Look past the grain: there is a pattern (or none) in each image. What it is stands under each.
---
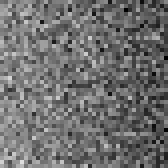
a smooth slope
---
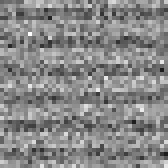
horizontal stripes
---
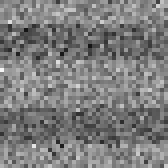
horizontal stripes
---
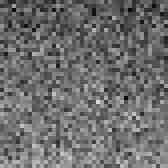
a smooth slope
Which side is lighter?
bottom
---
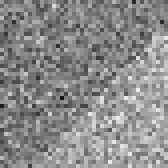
a sharp edge
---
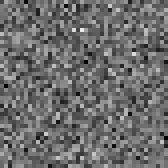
only noise
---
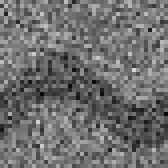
a wavy band
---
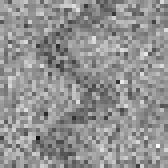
a wavy band
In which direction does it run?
top to bottom
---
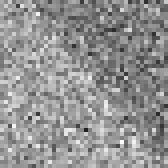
a sharp edge
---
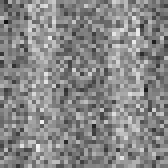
vertical stripes
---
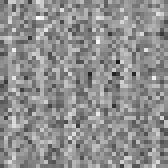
vertical stripes
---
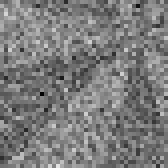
spokes from one point
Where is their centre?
top right
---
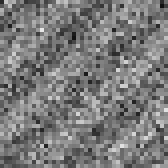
diagonal stripes
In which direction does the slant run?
bottom left to top right
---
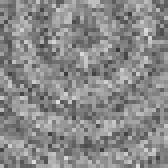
rings round one point
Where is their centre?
top middle
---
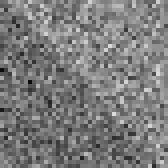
a sharp edge
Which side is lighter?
top right
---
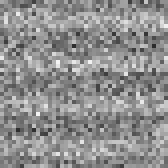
horizontal stripes
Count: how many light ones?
4
